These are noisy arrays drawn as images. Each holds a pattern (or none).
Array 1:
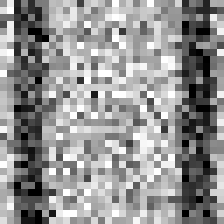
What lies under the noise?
bands of columns
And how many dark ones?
2
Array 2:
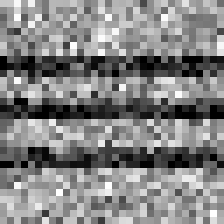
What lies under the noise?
bands of rows
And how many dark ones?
3
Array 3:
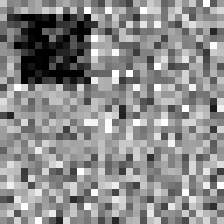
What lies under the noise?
one block
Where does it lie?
top left
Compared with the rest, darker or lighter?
darker
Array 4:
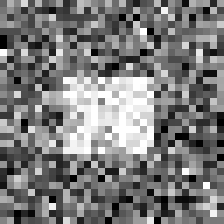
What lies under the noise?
one block
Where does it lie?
centre
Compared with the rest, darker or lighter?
lighter
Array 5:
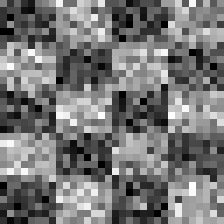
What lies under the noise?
a checkerboard
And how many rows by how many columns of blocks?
5 by 4
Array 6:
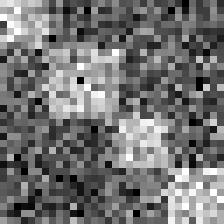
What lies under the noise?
blocks along the diagonal
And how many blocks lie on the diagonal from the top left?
4
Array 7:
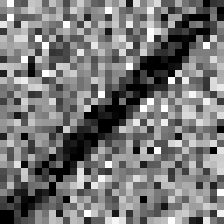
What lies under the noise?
a diagonal band
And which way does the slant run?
bottom left to top right
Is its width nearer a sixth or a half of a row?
a sixth
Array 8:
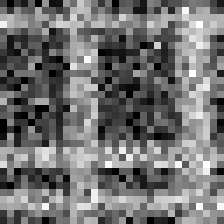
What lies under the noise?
bands of rows crossing bands of columns
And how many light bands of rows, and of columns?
3 and 2
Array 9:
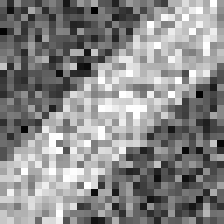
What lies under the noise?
a diagonal band
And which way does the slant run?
bottom left to top right
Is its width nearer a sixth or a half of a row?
a half
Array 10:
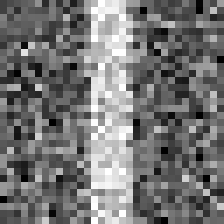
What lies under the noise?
one band of columns
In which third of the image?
middle
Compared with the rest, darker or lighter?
lighter
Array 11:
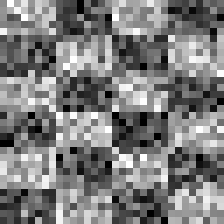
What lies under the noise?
a checkerboard
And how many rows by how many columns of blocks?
6 by 4
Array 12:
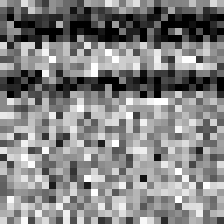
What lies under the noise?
bands of rows
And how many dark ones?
2
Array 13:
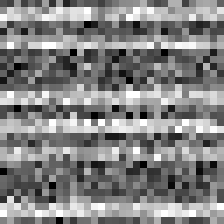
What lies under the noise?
bands of rows
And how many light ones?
6
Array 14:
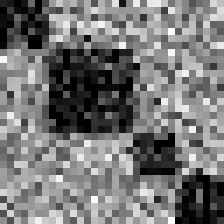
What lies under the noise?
blocks along the diagonal
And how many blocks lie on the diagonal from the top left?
4
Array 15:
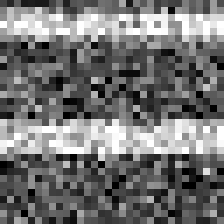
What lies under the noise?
bands of rows
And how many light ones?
2
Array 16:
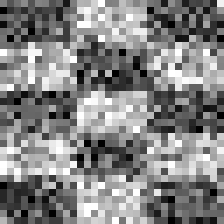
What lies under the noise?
a checkerboard
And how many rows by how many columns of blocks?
5 by 3
